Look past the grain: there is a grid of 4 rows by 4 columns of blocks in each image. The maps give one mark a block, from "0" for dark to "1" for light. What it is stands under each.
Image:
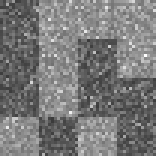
0 1 1 1
0 1 0 1
0 1 0 0
1 0 1 0
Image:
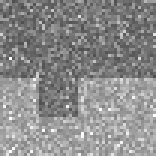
0 0 0 0
0 0 0 0
1 0 1 1
1 1 1 1
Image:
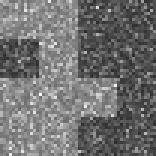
1 1 0 0
0 1 0 0
1 1 1 0
1 1 0 0
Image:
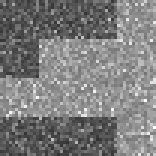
0 0 0 1
0 1 1 1
1 1 1 1
0 0 0 1
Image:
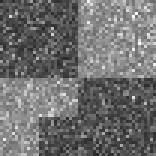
0 0 1 1
0 0 1 1
1 1 0 0
1 0 0 0
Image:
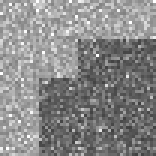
1 1 1 1
1 1 0 0
1 0 0 0
1 0 0 0
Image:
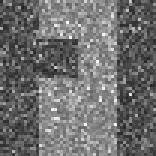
0 1 1 0
0 0 1 0
0 1 1 0
0 1 1 0
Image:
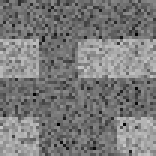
0 0 0 0
1 0 1 1
0 0 0 0
1 0 0 1
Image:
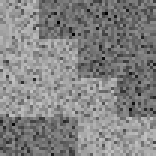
1 0 0 0
1 1 0 0
1 1 1 0
0 0 1 1
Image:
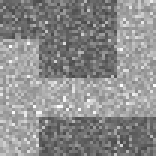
0 0 0 1
1 0 0 1
1 1 1 1
1 0 0 0
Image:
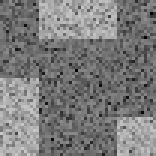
0 1 1 0
0 0 0 0
1 0 0 0
1 0 0 1
